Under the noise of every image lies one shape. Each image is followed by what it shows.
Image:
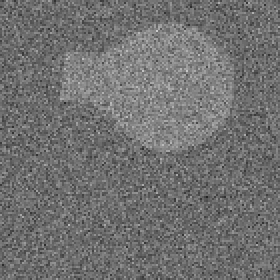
light bulb
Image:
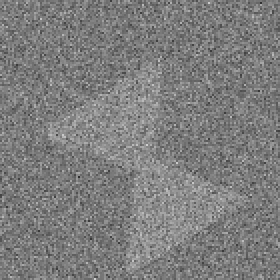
bow tie
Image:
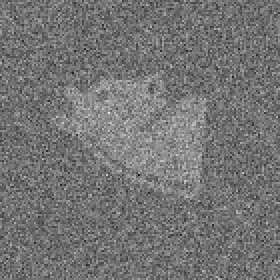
chess knight
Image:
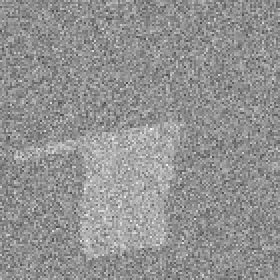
flag
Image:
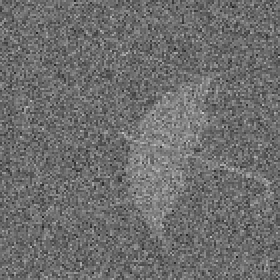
umbrella
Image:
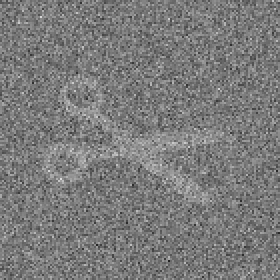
pair of scissors
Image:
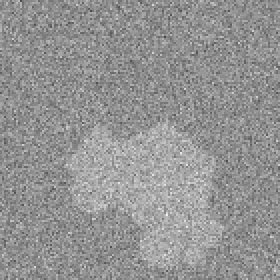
car
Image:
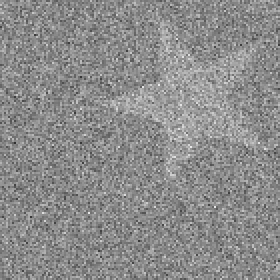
star
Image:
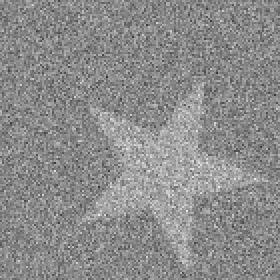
star
